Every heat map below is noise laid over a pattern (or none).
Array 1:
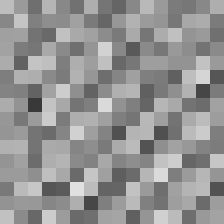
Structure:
diagonal stripes
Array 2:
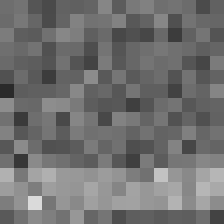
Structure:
one horizontal stripe
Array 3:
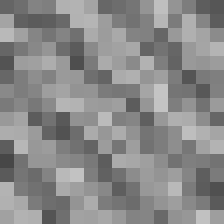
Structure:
diagonal stripes
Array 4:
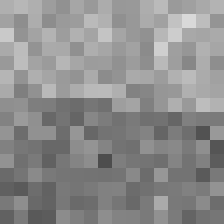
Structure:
a sharp edge
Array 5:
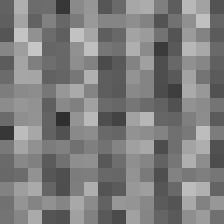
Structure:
vertical stripes
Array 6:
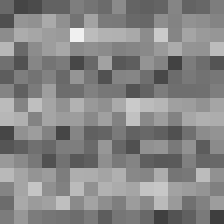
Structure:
horizontal stripes
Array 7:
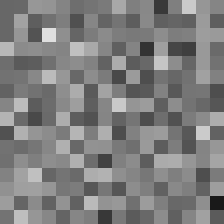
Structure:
only noise
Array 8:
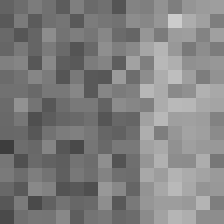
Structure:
a sharp edge
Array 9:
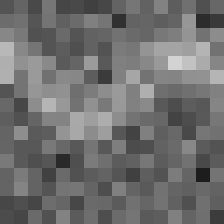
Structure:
a wavy band
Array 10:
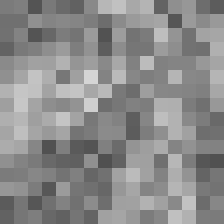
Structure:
spokes from one point
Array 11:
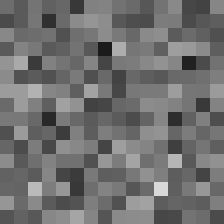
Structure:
only noise
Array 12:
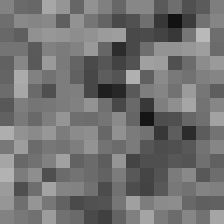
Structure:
a wavy band
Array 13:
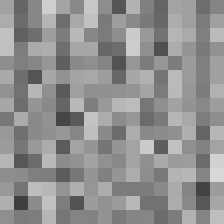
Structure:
vertical stripes
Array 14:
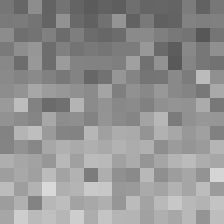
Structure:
a smooth slope
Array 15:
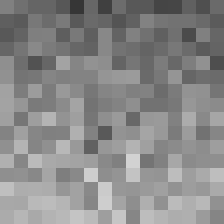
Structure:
a smooth slope
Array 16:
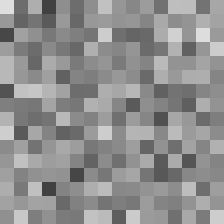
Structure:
only noise
